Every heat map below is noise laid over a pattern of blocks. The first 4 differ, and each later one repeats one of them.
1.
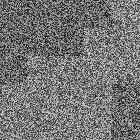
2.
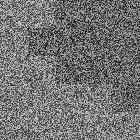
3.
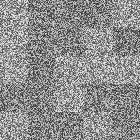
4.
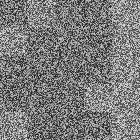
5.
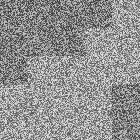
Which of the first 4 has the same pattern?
1
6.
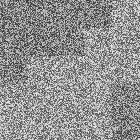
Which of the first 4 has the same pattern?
1
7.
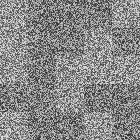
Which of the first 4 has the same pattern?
3
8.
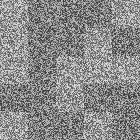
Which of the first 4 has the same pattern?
3
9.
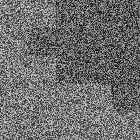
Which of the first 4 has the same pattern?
2
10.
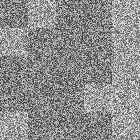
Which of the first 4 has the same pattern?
4
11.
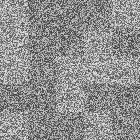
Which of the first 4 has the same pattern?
3
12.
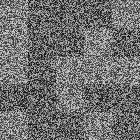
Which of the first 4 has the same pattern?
3
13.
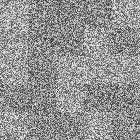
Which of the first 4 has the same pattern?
3
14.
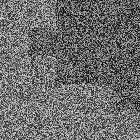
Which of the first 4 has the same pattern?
2
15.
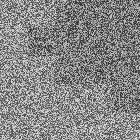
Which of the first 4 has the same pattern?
2
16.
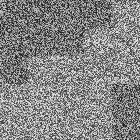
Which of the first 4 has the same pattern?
1
